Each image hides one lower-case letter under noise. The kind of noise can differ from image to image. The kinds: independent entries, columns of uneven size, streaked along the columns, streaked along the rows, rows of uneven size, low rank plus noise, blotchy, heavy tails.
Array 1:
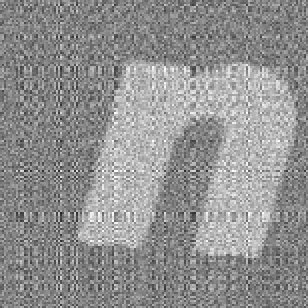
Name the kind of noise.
low rank plus noise
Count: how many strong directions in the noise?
one
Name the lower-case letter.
n
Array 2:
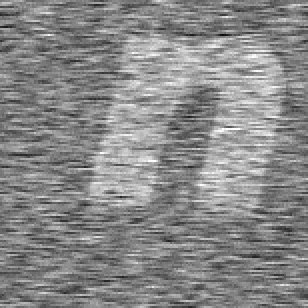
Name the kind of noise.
streaked along the rows
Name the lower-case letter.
n
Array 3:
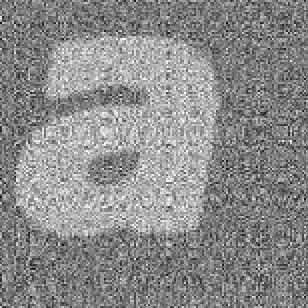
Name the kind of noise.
low rank plus noise
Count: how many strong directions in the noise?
five to eight
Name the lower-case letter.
a
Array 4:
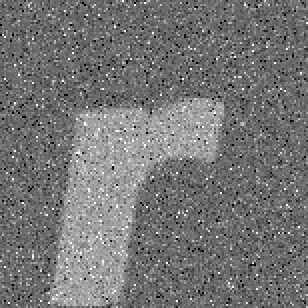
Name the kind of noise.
heavy tails
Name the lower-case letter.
r
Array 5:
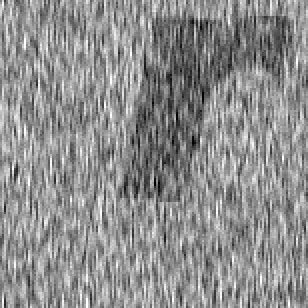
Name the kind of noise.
streaked along the columns
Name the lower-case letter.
r
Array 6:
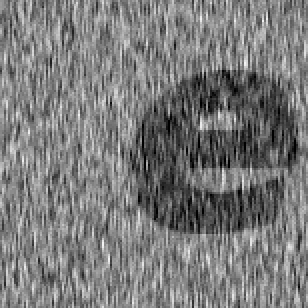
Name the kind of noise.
streaked along the columns
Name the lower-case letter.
e
